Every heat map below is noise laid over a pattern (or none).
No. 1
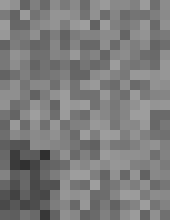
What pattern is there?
one block
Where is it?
bottom left
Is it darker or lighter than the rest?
darker
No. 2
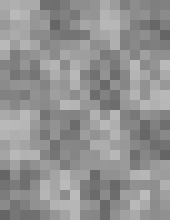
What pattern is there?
a checkerboard
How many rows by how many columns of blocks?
4 by 4
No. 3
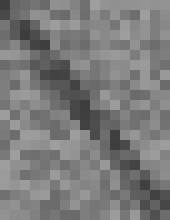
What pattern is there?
a diagonal band
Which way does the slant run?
top left to bottom right
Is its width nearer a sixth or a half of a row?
a sixth
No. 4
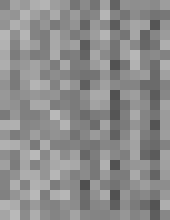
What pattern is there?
bands of columns
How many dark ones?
3
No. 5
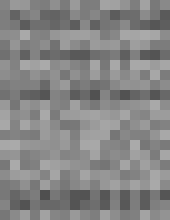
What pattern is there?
bands of rows
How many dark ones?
4
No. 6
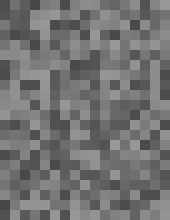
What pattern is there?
only noise
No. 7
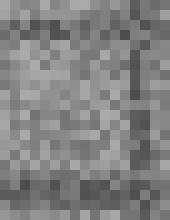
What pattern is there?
bands of rows crossing bands of columns
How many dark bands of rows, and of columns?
2 and 1
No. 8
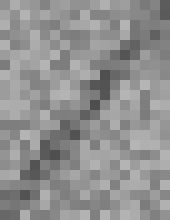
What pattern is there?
a diagonal band
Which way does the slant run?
bottom left to top right
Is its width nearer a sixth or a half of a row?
a sixth
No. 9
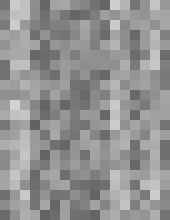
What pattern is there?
bands of columns
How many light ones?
3
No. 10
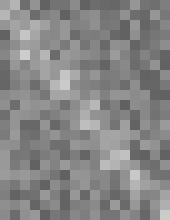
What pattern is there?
blocks along the diagonal
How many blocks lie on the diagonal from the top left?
7
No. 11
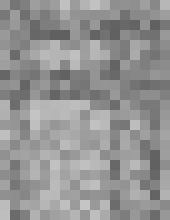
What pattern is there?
bands of rows crossing bands of columns
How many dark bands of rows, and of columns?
2 and 3
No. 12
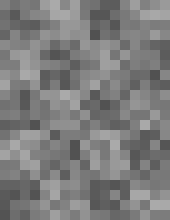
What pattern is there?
a checkerboard
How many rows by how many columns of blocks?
5 by 4
